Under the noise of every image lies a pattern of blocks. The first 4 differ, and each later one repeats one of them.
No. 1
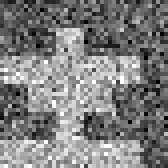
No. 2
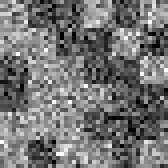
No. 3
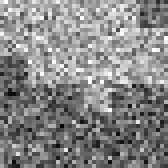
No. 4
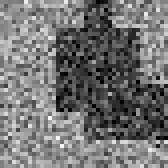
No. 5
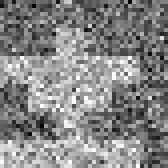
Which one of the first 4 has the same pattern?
1
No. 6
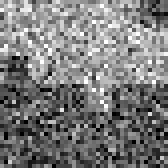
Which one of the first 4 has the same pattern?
3
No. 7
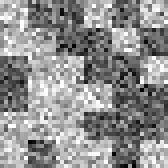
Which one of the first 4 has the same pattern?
2
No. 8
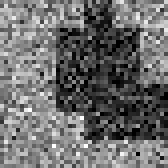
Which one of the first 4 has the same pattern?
4
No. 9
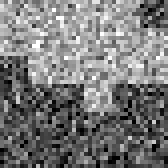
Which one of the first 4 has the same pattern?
3
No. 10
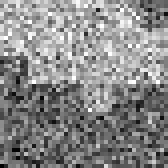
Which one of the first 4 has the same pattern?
3
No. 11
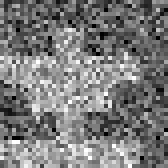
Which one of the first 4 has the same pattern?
1
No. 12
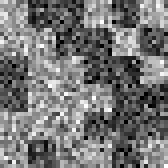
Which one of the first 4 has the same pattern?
2
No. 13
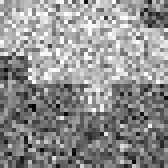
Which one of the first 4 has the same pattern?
3
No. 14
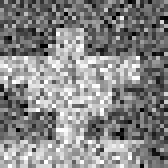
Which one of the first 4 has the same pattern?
1
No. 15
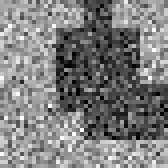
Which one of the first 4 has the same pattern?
4
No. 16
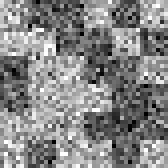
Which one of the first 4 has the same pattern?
2
